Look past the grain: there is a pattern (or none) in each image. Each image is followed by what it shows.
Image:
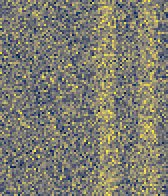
bands of columns
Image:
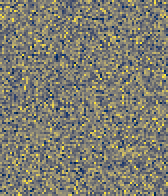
only noise
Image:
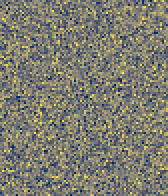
only noise
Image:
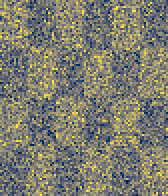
a checkerboard
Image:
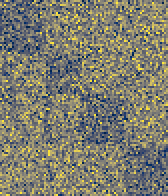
blocks along the diagonal
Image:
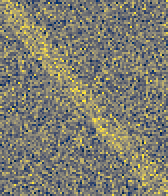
a diagonal band
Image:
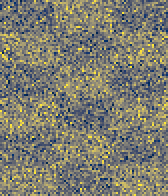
a checkerboard
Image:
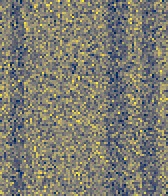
bands of columns
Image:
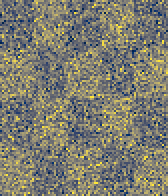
a checkerboard
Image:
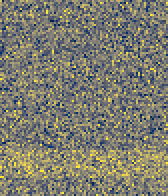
one band of rows
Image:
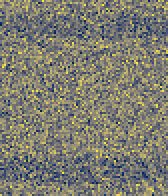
bands of rows
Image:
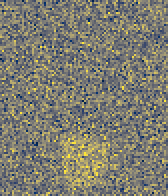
one block
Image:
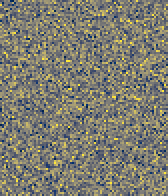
only noise
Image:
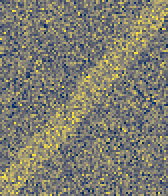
a diagonal band
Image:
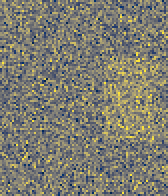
one block
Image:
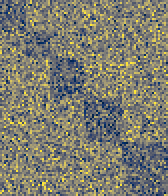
blocks along the diagonal
